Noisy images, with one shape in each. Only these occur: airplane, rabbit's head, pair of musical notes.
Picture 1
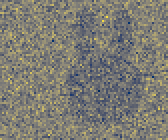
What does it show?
dark rabbit's head
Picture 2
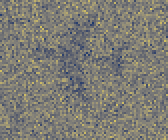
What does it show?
dark airplane
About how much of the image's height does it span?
two thirds
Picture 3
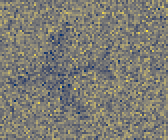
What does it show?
dark airplane
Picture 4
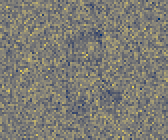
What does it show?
dark pair of musical notes
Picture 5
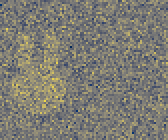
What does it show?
light rabbit's head
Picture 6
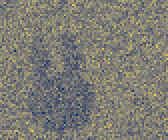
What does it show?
dark rabbit's head
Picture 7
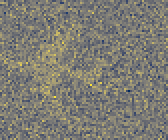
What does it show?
light airplane
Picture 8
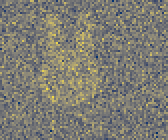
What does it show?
light rabbit's head
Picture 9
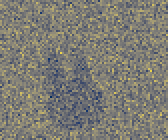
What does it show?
dark rabbit's head
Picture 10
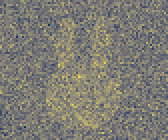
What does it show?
light rabbit's head
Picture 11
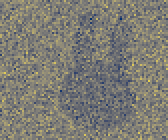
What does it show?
dark rabbit's head
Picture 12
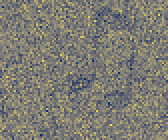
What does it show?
dark pair of musical notes
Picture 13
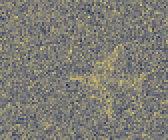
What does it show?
light airplane
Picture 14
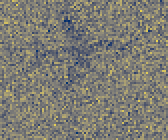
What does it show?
dark airplane
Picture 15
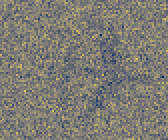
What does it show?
dark airplane
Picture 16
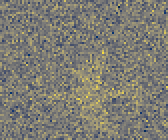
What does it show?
light airplane
